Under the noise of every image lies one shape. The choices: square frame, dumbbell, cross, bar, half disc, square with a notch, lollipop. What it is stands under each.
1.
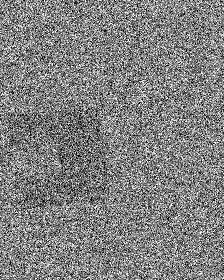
square with a notch
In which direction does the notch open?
left
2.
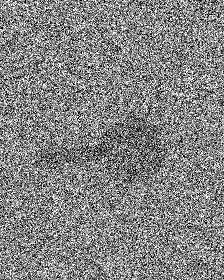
lollipop
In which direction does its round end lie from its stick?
right
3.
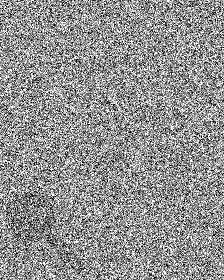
lollipop
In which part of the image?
bottom left
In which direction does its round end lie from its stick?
up and left
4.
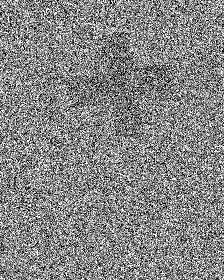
cross
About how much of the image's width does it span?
half
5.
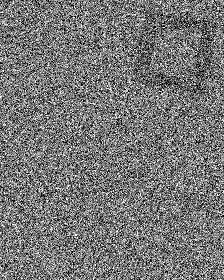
square frame
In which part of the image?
top right
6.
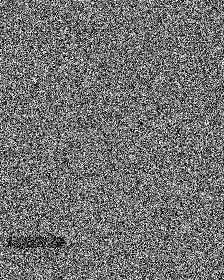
bar
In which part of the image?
bottom left
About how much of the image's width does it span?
a quarter
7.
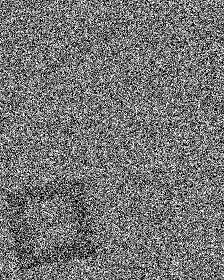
square frame
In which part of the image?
bottom left
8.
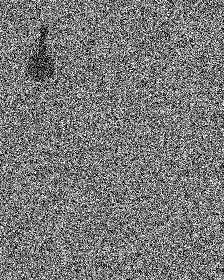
lollipop
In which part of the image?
top left
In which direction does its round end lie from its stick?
down
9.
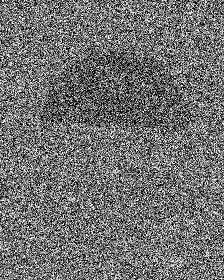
half disc
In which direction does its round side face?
up
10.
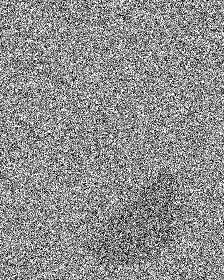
half disc
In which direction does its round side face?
down and right
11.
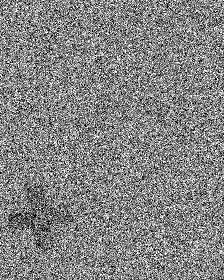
cross
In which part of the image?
bottom left
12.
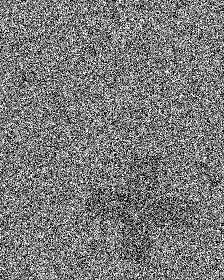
cross
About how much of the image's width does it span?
half
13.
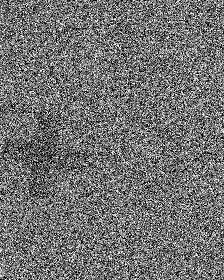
cross
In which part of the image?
middle left
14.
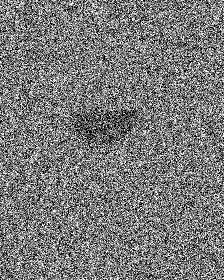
half disc
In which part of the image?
centre
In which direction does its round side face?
down
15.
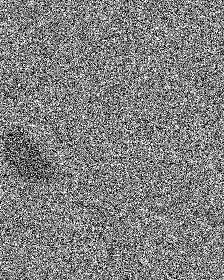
half disc
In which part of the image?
middle left
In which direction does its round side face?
down and left
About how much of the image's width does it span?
a quarter
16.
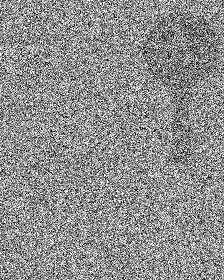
lollipop
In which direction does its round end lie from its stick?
up
